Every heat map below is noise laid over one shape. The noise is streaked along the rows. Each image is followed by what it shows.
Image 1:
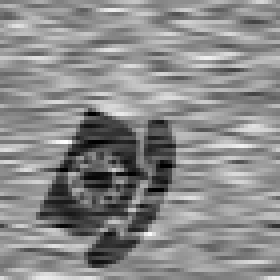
telephone
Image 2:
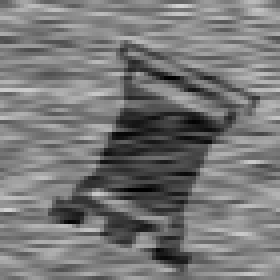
chess rook
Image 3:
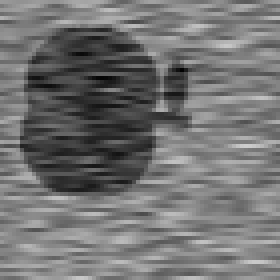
apple
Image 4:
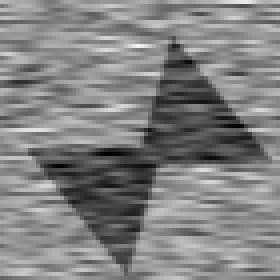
bow tie
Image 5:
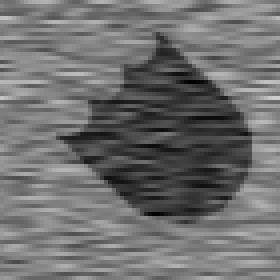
ghost
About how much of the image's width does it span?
two thirds
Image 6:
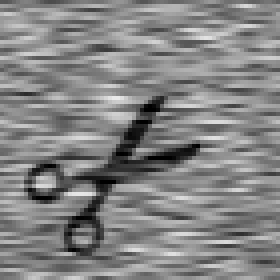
pair of scissors
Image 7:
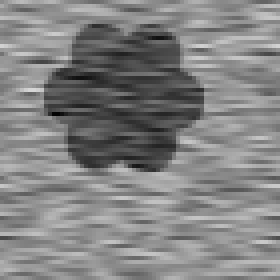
flower
